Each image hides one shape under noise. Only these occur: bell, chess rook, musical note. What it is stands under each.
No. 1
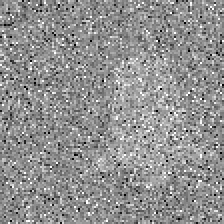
bell
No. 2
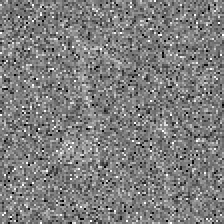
musical note
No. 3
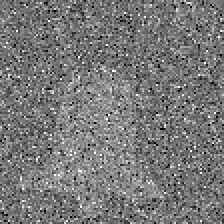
bell
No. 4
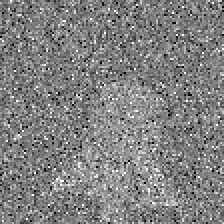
bell
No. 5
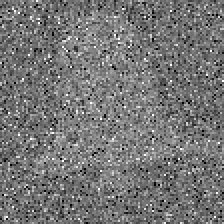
bell
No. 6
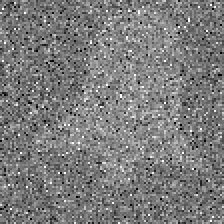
bell
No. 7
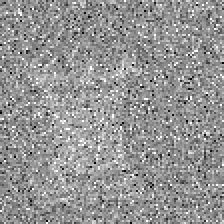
chess rook
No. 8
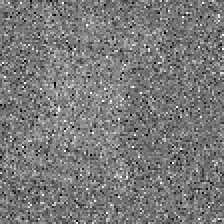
chess rook
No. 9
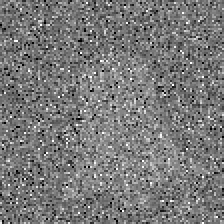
bell
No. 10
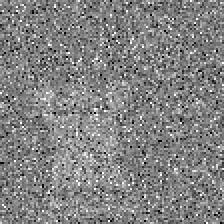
chess rook
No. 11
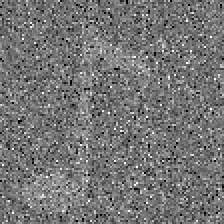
musical note
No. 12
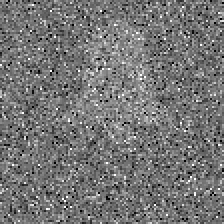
bell
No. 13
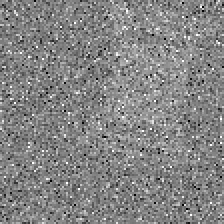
chess rook
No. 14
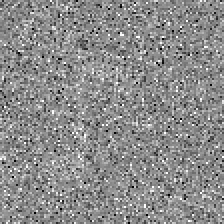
musical note
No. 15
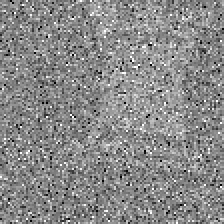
chess rook
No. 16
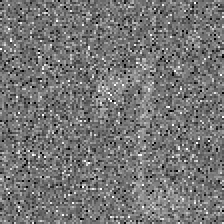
musical note
